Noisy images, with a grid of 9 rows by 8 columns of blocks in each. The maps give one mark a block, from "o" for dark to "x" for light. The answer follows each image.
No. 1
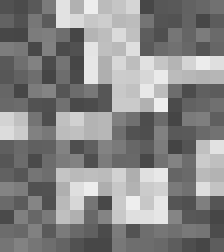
o o x x x o o o
o o o x x o o o
o o o x x x x x
o o o o x x o o
x o x x o o o o
o o o o o o o x
o o x x x x o x
o o x o x x o o
o o o o o o o o
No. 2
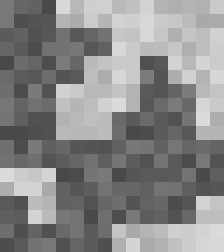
o o x x x x x x
o o o o x x x x
o o o x x o x x
o o x x x o o x
o o x x o o o x
o o o o o o o o
x x o o o o o o
o x o o o o o x
o o o o x x x x
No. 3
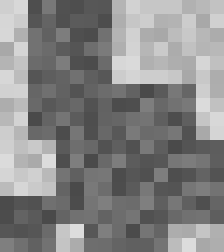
x o o o x x x x
x o o o x x x x
x o o o x x x x
x o o o o o o x
x o o o o o o x
x x o o o o o o
x x o o o o o o
o o o o o o o o
o o x o o o x x
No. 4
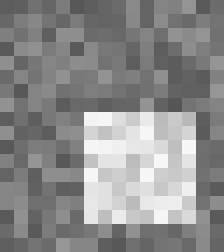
o o o o o o o o
o o o o o o o o
o o o o o o o o
o o o o o o o o
o o o x x x x o
o o o x x x x o
o o o x x x x o
o o o x x x x o
o o o o o o o o
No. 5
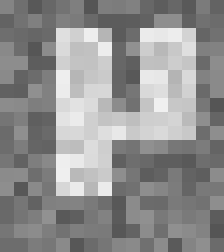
o o o o o o o o
o o x x o x x o
o o x x o x x o
o o x x o x x o
o o x x x x x o
o o x x o o o o
o o x x o o o o
o o o o o o o o
o o o o o o o o
